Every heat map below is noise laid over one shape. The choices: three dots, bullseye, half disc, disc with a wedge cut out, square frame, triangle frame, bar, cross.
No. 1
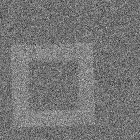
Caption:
light square frame
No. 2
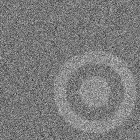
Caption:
light bullseye
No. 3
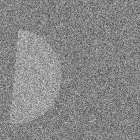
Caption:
light half disc
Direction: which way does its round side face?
right
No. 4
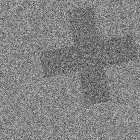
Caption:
dark cross
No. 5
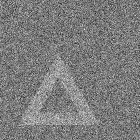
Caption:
light triangle frame
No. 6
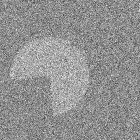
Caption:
light disc with a wedge cut out
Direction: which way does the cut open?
down and left
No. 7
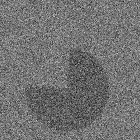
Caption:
dark disc with a wedge cut out
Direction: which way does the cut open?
up and left
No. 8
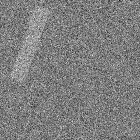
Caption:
light bar
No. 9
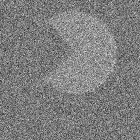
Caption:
light disc with a wedge cut out
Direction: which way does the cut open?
left
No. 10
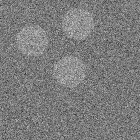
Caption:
light three dots
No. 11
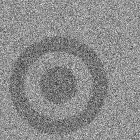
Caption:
dark bullseye
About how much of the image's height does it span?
two thirds
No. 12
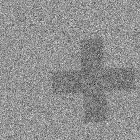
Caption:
dark cross
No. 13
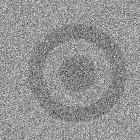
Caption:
dark bullseye
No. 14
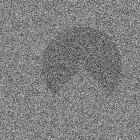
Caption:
dark disc with a wedge cut out
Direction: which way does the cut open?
down
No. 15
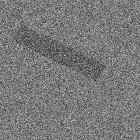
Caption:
dark bar
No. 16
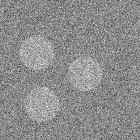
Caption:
light three dots
